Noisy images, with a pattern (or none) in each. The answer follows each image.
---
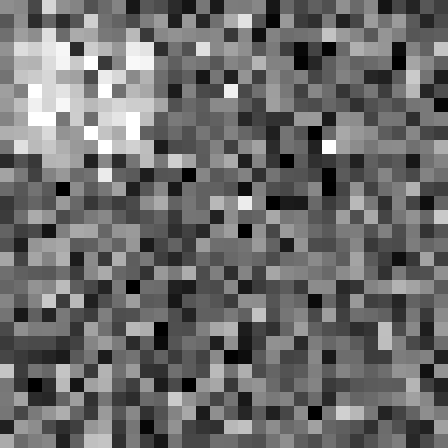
one block
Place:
top left
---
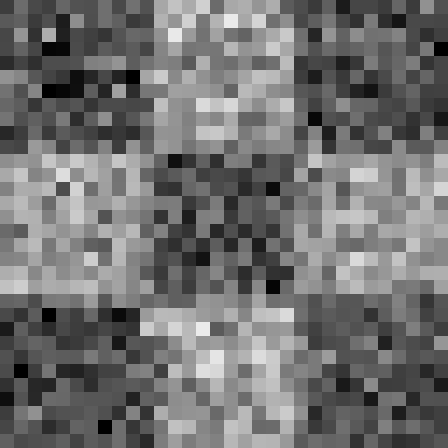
a checkerboard
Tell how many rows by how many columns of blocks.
3 by 3
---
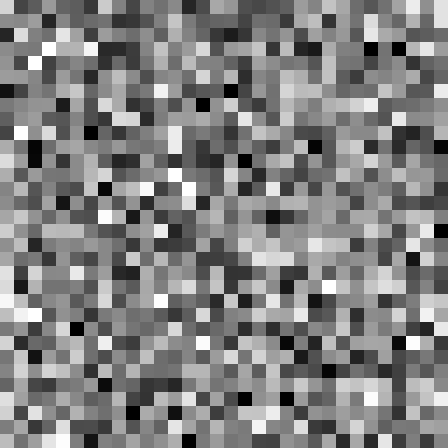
only noise
